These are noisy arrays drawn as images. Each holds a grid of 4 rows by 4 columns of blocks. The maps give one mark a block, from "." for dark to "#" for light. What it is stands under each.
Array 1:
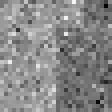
###.
##..
##..
##..
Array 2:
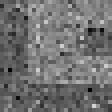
.###
.##.
.###
....
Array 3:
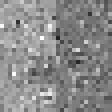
##..
##..
#...
##..
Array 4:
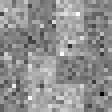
#.#.
..#.
.#..
.##.
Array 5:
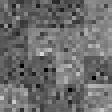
...#
.###
..#.
#..#
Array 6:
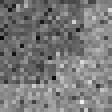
...#
...#
..##
####
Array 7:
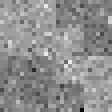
##..
###.
..##
...#
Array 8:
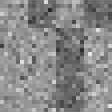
#.#.
##.#
##.#
##.#
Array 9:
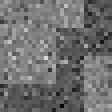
###.
##..
##.#
...#
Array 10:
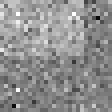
###.
###.
....
....
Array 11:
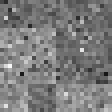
....
##..
##..
#.##
